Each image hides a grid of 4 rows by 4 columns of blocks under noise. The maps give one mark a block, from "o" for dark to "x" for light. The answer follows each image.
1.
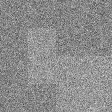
oooo
oxoo
oxxx
ooxx
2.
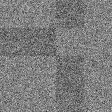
xxox
ooxx
xxox
xxox
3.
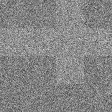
ooxo
xxxx
ooxo
oooo
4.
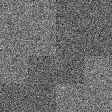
xxoo
xxoo
xoox
ooxx
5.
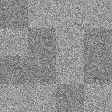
oxxx
xoxo
ooxo
xxox
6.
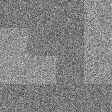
ooox
xoox
xxox
oooo
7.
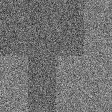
ooox
ooox
xoxx
xoxx
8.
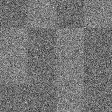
oxox
xoxo
xoxo
ooxo
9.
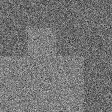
oooo
oxoo
xxxo
xxxo
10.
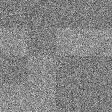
oooo
xoxx
oxoo
xxoo
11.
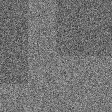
oxoo
oxoo
oxxx
xxxx
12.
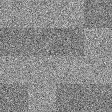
xxxo
ooox
xxxx
oxoo
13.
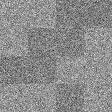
xxoo
xoox
ooxx
xxox
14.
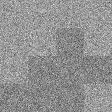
xxxx
xxox
xooo
ooox
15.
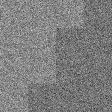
xxxo
xxoo
xxoo
xooo
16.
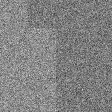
xooo
xxoo
xxoo
xxoo
